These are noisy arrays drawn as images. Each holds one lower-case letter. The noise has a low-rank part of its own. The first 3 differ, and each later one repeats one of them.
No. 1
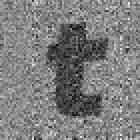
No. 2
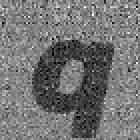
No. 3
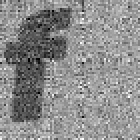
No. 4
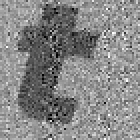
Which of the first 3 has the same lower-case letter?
1
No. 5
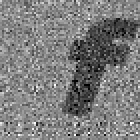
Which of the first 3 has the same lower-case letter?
3
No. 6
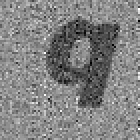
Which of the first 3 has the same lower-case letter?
2
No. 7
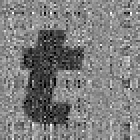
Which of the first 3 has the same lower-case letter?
1
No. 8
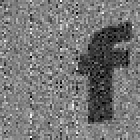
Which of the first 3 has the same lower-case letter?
3
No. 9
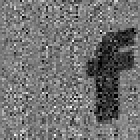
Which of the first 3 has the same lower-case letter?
3
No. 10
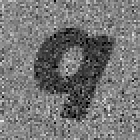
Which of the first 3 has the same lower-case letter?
2
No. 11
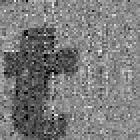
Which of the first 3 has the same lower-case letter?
1
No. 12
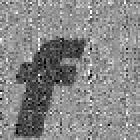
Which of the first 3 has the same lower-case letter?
3
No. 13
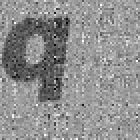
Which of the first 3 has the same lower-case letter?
2
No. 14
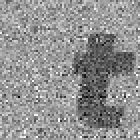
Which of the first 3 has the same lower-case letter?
1
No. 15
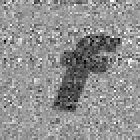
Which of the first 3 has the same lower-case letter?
3
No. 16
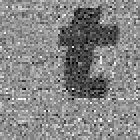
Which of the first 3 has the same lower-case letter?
1
